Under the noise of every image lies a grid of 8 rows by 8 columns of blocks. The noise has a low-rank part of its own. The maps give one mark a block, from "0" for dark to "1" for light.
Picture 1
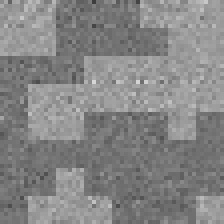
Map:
1 1 0 0 0 1 1 1
1 1 0 0 0 0 1 1
0 0 0 1 1 1 1 1
0 1 1 1 1 1 1 1
0 1 1 0 0 0 1 0
0 0 0 0 0 0 0 0
0 0 1 0 0 0 0 0
0 1 1 1 0 0 0 1
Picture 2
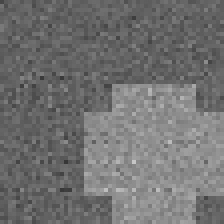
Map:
0 0 0 0 0 0 0 0
0 0 0 0 0 0 0 0
0 0 0 0 0 0 0 0
0 0 0 0 1 1 1 0
0 0 0 1 1 1 1 1
0 0 0 1 1 1 1 1
0 0 0 1 1 1 1 1
0 0 0 0 1 1 1 0
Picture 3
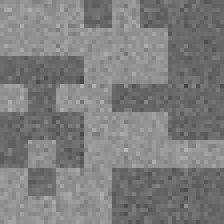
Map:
1 1 1 0 1 0 0 0
1 1 1 1 1 1 0 0
0 0 0 1 1 1 0 0
1 0 1 1 0 0 0 0
0 0 0 1 1 1 0 0
0 1 0 1 1 1 1 1
1 0 1 1 0 0 0 0
1 1 1 1 0 0 0 0
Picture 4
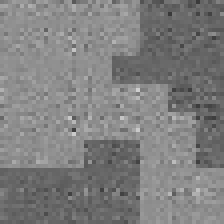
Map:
1 1 1 1 1 0 0 0
1 1 1 1 1 0 0 0
1 1 1 1 0 0 0 0
1 1 1 1 1 1 0 0
1 1 1 1 1 1 1 0
1 1 1 0 0 1 1 0
0 0 0 0 0 1 1 1
0 0 0 0 0 1 1 1
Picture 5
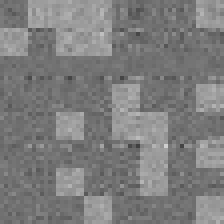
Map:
0 1 1 1 0 0 0 1
1 0 1 1 0 0 0 0
0 0 0 0 0 0 0 0
0 0 0 0 1 0 0 1
0 0 1 0 1 1 0 0
0 0 0 0 0 1 0 1
0 0 1 0 0 1 0 0
0 0 0 1 0 0 0 1
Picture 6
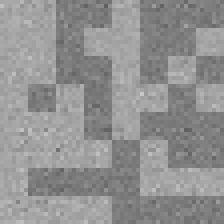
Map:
1 1 0 0 1 0 0 0
1 1 0 1 1 0 0 1
1 1 0 0 1 0 1 0
1 0 1 0 1 1 0 1
1 1 1 0 1 0 0 0
1 1 1 1 0 1 0 0
1 0 0 0 0 1 1 1
1 1 1 1 0 0 0 0
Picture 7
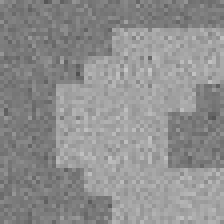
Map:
0 0 0 0 0 0 0 0
0 0 0 0 1 1 1 1
0 0 0 1 1 1 1 1
0 0 1 1 1 1 1 0
0 0 1 1 1 1 0 0
0 0 1 1 1 1 0 0
0 0 0 1 1 1 1 1
0 0 0 0 1 1 1 1
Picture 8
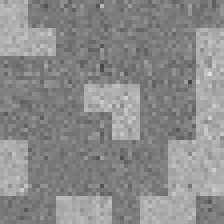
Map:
1 0 0 0 0 0 0 0
1 1 0 0 0 0 0 1
0 0 0 0 0 0 0 1
0 0 0 1 1 0 0 1
0 0 0 0 1 0 0 1
1 0 0 0 0 0 1 1
1 0 0 0 0 0 1 1
0 0 1 1 0 1 1 0
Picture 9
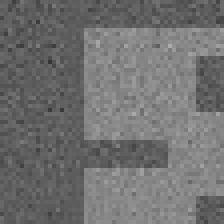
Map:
0 0 0 0 0 0 0 0
0 0 0 1 1 1 1 1
0 0 0 1 1 1 1 0
0 0 0 1 1 1 1 0
0 0 0 1 1 1 1 1
0 0 0 0 0 0 1 1
0 0 0 1 1 1 1 1
0 0 0 1 1 1 1 0
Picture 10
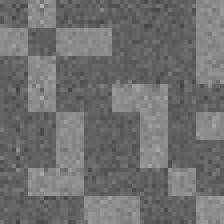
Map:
0 1 0 0 0 0 0 1
1 0 1 1 0 0 0 1
0 1 0 0 0 0 0 1
0 1 0 0 1 1 0 0
0 0 1 0 0 1 0 1
0 0 1 0 0 1 0 0
0 1 1 0 0 0 1 0
0 0 0 1 1 0 0 1
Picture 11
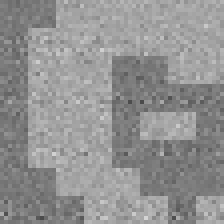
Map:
0 0 1 1 1 1 1 1
0 1 1 1 1 1 1 1
0 1 1 1 0 0 1 1
0 1 1 1 0 0 0 0
0 1 1 1 0 1 1 0
0 1 1 1 0 0 0 0
0 0 1 1 1 0 0 0
0 0 0 1 1 1 0 1
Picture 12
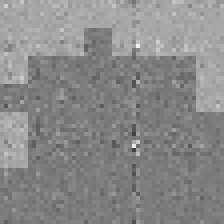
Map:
1 1 1 1 1 1 1 1
1 1 1 0 1 1 1 1
1 0 0 0 0 0 0 1
0 0 0 0 0 0 0 1
1 0 0 0 0 0 0 0
1 0 0 0 0 0 0 0
0 0 0 0 0 0 0 0
0 0 0 0 0 0 0 0
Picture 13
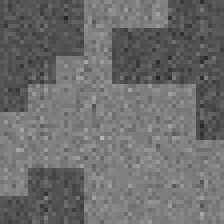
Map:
0 0 0 1 1 1 0 0
0 0 0 1 0 0 0 0
0 0 1 1 0 0 0 0
0 1 1 1 1 1 1 0
1 1 1 1 1 1 1 0
1 1 1 1 1 1 1 1
1 0 0 1 1 1 1 1
0 0 0 1 1 1 1 1
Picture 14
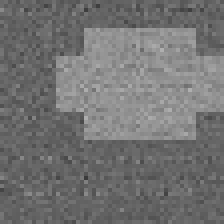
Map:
0 0 0 0 0 0 0 0
0 0 0 1 1 1 1 0
0 0 1 1 1 1 1 1
0 0 1 1 1 1 1 1
0 0 0 1 1 1 1 0
0 0 0 0 0 0 0 0
0 0 0 0 0 0 0 0
0 0 0 0 0 0 0 0
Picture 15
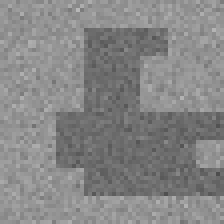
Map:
1 1 1 1 1 1 1 1
1 1 1 0 0 0 1 1
1 1 1 0 0 1 1 1
1 1 1 0 0 1 1 1
1 1 0 0 0 0 0 0
1 1 0 0 0 0 0 1
1 1 1 0 0 0 0 0
1 1 1 1 1 1 1 1
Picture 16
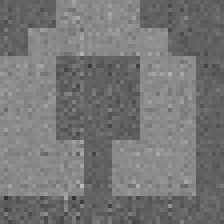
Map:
0 0 1 1 1 0 0 0
0 1 1 1 1 1 0 0
1 1 0 0 0 1 1 0
1 1 0 0 0 1 1 0
1 1 0 0 0 1 1 0
1 1 1 0 1 1 1 0
1 1 1 0 1 1 1 0
0 0 0 0 0 0 0 0
